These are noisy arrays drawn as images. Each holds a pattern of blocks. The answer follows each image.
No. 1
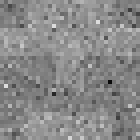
left and right mirror each other
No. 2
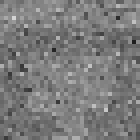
left and right mirror each other
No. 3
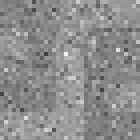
the same after a half turn
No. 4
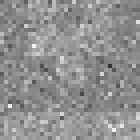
left and right mirror each other
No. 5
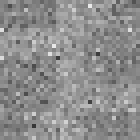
the same after a half turn
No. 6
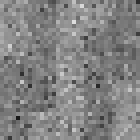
the same after a half turn
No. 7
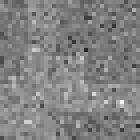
mirrored about the diagonal from the bottom left
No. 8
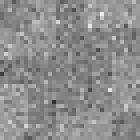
mirrored about the diagonal from the top left
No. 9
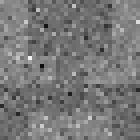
left and right mirror each other
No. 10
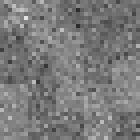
no symmetry
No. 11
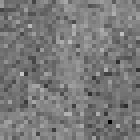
the same after a half turn
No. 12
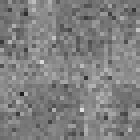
the same after a half turn
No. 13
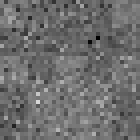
left and right mirror each other
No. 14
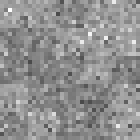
mirrored about the diagonal from the bottom left
